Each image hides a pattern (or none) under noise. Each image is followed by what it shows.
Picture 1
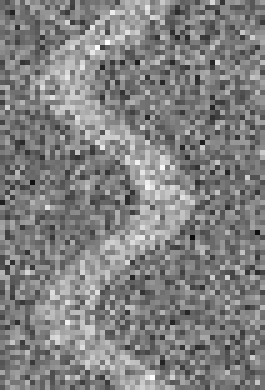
a wavy band
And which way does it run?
top to bottom
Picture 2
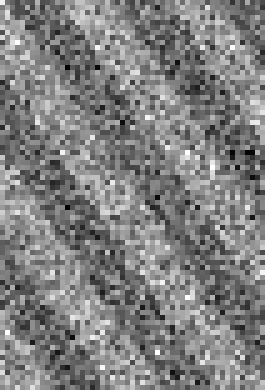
diagonal stripes
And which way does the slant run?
top left to bottom right
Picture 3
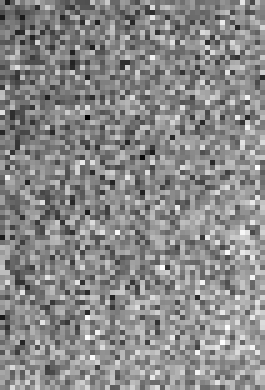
a smooth slope
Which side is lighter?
bottom right
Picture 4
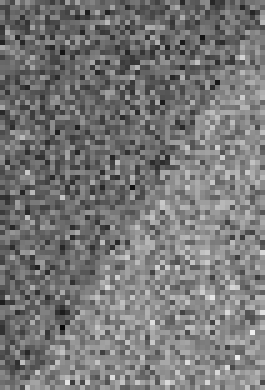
a sharp edge
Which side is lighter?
bottom right
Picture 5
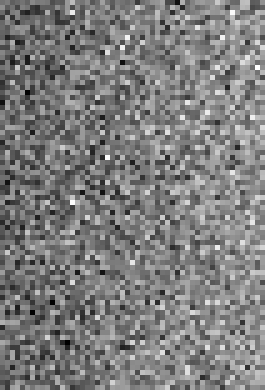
a smooth slope
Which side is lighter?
right
